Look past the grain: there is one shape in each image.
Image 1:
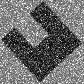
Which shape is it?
square with a notch
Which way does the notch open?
up and left
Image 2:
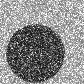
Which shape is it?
disc
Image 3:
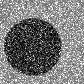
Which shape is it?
disc
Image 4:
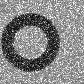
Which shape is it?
ring
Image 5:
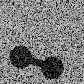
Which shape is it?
dumbbell
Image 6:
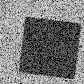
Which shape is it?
square
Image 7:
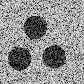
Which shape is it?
three dots
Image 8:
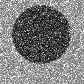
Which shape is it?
disc
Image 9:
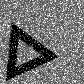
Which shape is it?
triangle frame
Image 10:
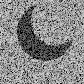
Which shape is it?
crescent
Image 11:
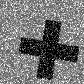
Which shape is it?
cross
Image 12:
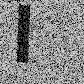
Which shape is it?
bar
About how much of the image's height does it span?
two thirds
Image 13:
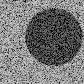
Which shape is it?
disc
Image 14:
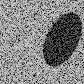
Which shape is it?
ellipse
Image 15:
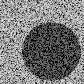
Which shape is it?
disc
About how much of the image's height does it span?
two thirds
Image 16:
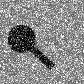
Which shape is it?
lollipop
